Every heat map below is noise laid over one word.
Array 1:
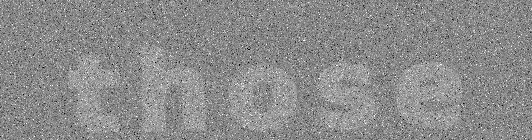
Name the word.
those
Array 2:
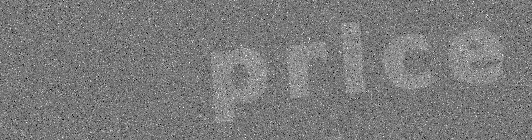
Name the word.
price
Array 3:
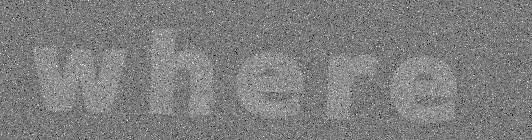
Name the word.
where
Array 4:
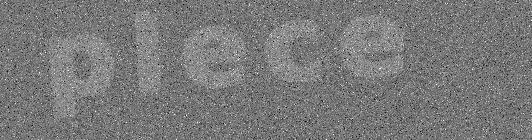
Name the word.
piece
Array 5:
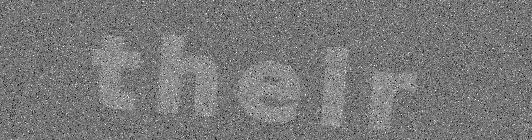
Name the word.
their
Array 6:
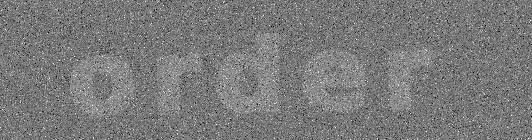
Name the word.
order
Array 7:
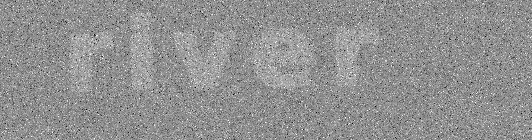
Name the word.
river
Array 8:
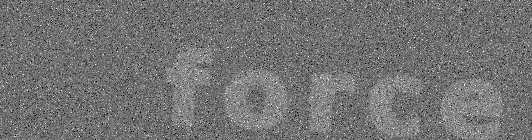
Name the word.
force
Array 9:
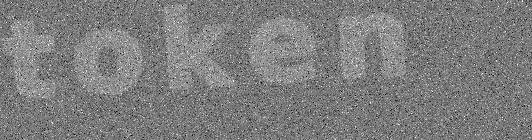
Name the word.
token
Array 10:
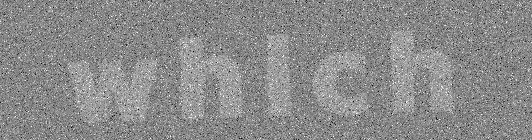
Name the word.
which
